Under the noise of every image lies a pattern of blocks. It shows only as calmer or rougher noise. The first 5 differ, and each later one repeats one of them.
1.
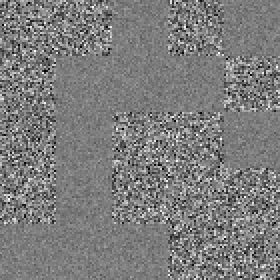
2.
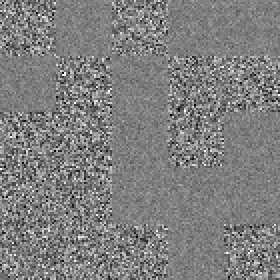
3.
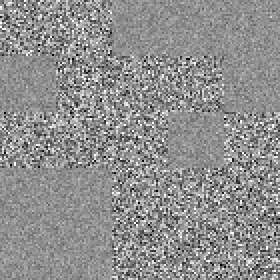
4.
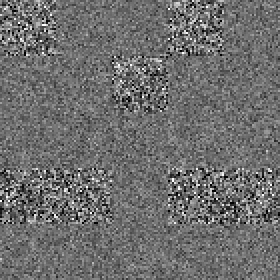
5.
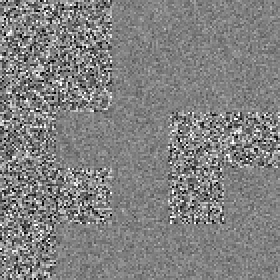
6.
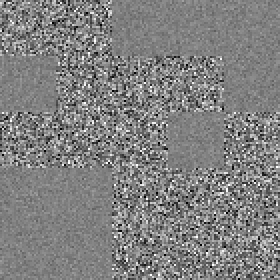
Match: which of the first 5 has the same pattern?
3
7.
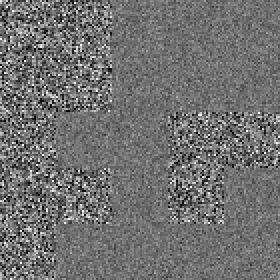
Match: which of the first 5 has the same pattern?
5
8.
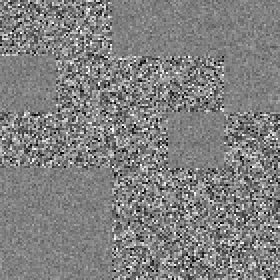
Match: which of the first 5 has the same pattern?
3
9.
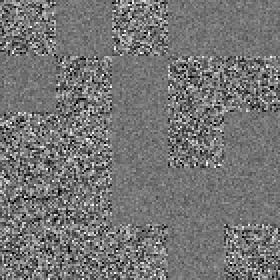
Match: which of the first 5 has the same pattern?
2
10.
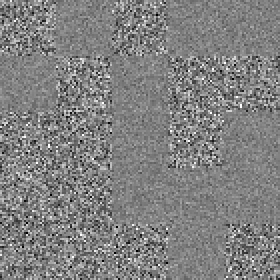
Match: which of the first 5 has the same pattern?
2
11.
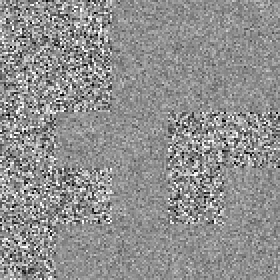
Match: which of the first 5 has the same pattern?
5
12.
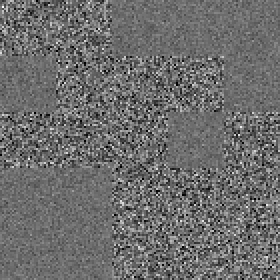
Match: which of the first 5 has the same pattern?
3
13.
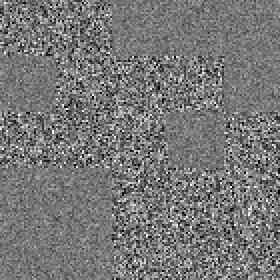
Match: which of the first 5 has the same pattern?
3
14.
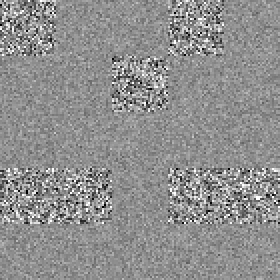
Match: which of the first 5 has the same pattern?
4
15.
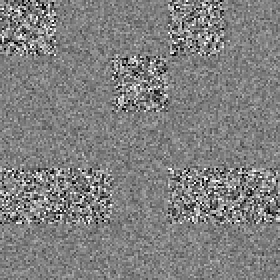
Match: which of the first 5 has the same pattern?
4
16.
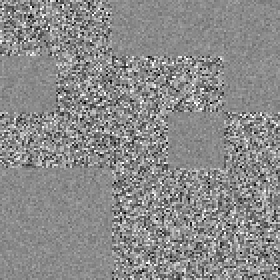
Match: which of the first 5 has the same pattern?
3
